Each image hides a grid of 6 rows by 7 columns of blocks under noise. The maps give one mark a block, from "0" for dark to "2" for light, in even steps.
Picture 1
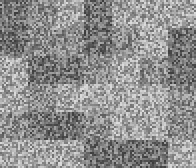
0 1 2 0 2 2 2
0 1 1 0 1 2 0
2 0 0 1 2 1 0
2 1 2 2 2 2 1
1 0 0 1 2 2 1
2 2 2 0 0 0 2
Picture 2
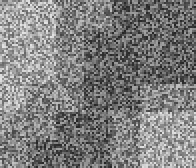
2 2 1 1 0 0 0
2 2 1 0 0 0 0
2 2 1 0 0 0 0
2 1 1 0 0 1 1
1 1 0 0 1 2 2
1 0 0 0 1 2 2
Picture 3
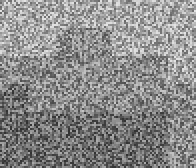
2 2 2 2 2 2 2
2 2 1 1 2 2 2
1 1 1 1 1 1 2
0 1 1 1 1 1 1
0 0 0 0 0 0 1
0 0 0 0 0 0 1
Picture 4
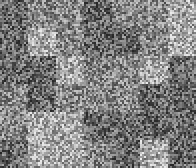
0 1 1 0 1 1 2
0 2 1 0 0 1 2
0 0 2 1 1 2 0
1 0 1 1 1 0 0
1 2 2 0 0 0 0
0 2 2 1 0 2 0
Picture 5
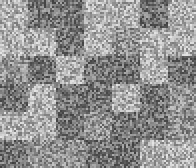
2 0 0 2 2 0 2
2 2 0 2 1 2 2
1 0 2 0 0 2 0
0 2 0 0 2 0 1
2 2 0 1 0 0 1
0 1 1 0 0 2 2
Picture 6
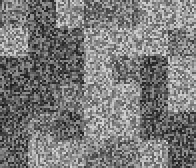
1 0 2 1 1 2 2
2 0 0 2 2 2 1
0 0 0 2 1 0 2
0 0 1 2 2 0 2
0 1 0 2 2 0 0
0 2 2 1 1 2 0
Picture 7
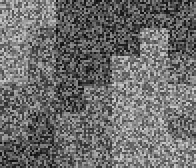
2 2 0 0 0 0 0
2 1 0 0 0 2 0
2 1 0 0 2 2 1
1 1 0 1 2 2 2
1 0 1 1 2 2 1
0 0 1 1 2 2 2
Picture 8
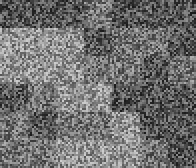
0 0 0 1 0 0 0
2 2 2 0 1 1 0
2 2 2 1 1 0 1
0 1 2 2 0 0 0
1 0 1 1 2 0 0
1 1 2 2 2 1 0
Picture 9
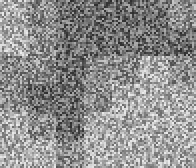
2 1 0 0 0 0 1
2 1 0 0 0 0 0
1 1 0 1 1 2 1
1 0 0 1 2 2 2
2 1 0 2 2 2 2
2 2 1 2 2 2 2
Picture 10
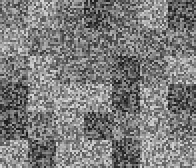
1 2 1 0 1 2 0
2 1 1 1 1 1 1
1 2 1 1 0 1 2
0 2 2 2 0 2 0
0 1 2 0 1 2 1
2 0 2 2 0 2 2
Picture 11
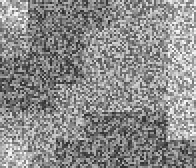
2 0 0 0 1 1 2
1 0 0 1 1 1 2
0 0 0 1 1 1 2
0 0 1 1 1 1 2
1 1 1 0 0 0 2
2 1 0 0 0 0 0
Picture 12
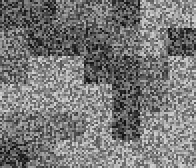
0 0 1 1 0 2 2
1 0 0 0 1 2 0
1 2 2 0 0 1 2
2 2 2 2 0 1 2
1 1 1 2 0 2 2
0 1 2 2 2 2 2
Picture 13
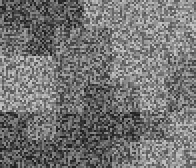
0 0 0 2 2 2 2
1 0 1 1 2 2 2
2 2 1 1 2 2 1
2 2 1 0 1 2 1
0 1 0 0 0 1 2
0 0 0 0 1 2 2
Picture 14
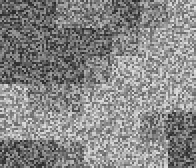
0 0 1 1 0 1 2
0 0 0 0 1 2 2
0 0 0 1 2 2 2
2 1 1 2 2 2 2
2 2 2 2 2 1 0
0 0 1 2 2 2 0
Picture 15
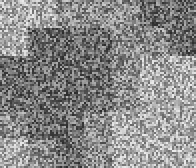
2 2 1 1 1 0 0
2 0 0 0 1 1 0
0 0 0 0 1 2 2
0 0 0 0 1 2 2
1 0 0 1 2 2 2
2 1 0 1 2 2 2
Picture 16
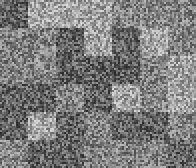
0 2 2 2 1 1 1
1 1 0 2 0 2 1
1 1 0 0 0 1 2
0 0 1 0 2 1 2
0 2 0 1 0 0 1
1 0 0 1 1 1 0
